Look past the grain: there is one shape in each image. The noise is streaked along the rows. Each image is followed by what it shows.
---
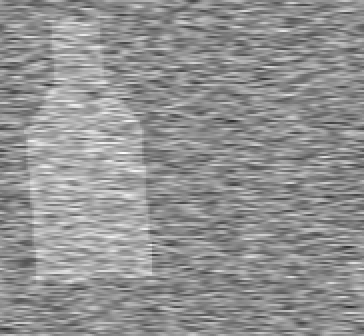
light bottle
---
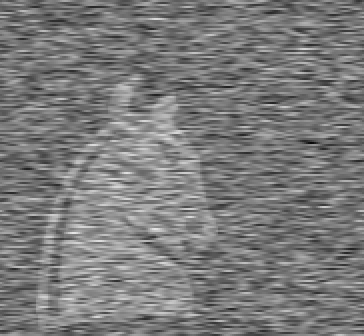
light chess knight
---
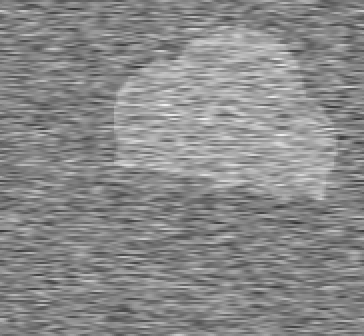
light cloud
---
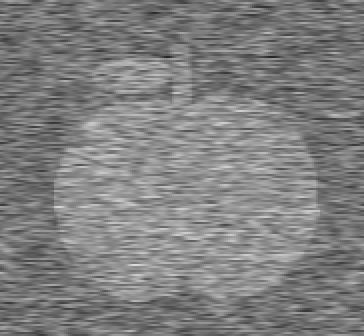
light apple
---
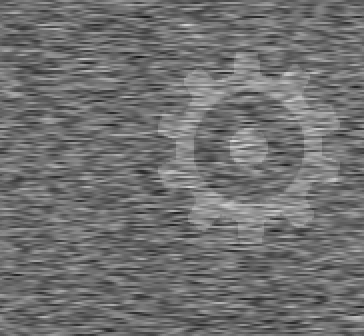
light gear
